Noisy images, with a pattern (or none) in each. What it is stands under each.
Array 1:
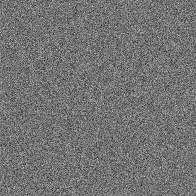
only noise
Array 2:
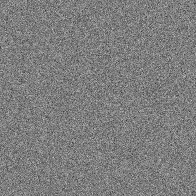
only noise
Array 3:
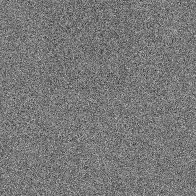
one block
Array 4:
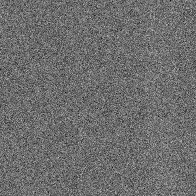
one band of columns
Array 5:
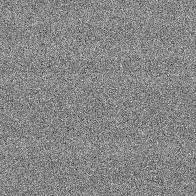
bands of rows
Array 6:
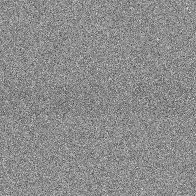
one band of rows
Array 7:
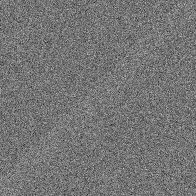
a diagonal band
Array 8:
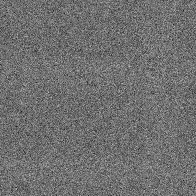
bands of rows crossing bands of columns
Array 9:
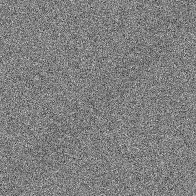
a diagonal band
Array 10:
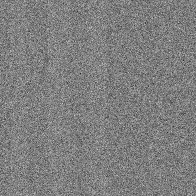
bands of columns
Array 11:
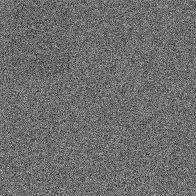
one block
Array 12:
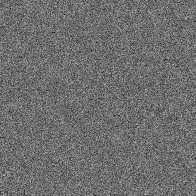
only noise
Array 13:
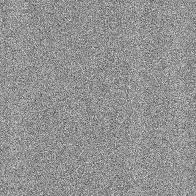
bands of columns
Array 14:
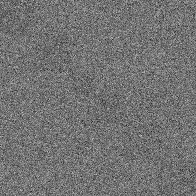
blocks along the diagonal
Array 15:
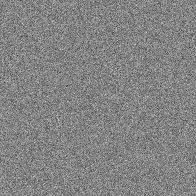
only noise
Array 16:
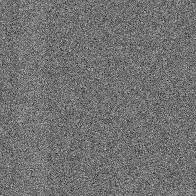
one band of columns
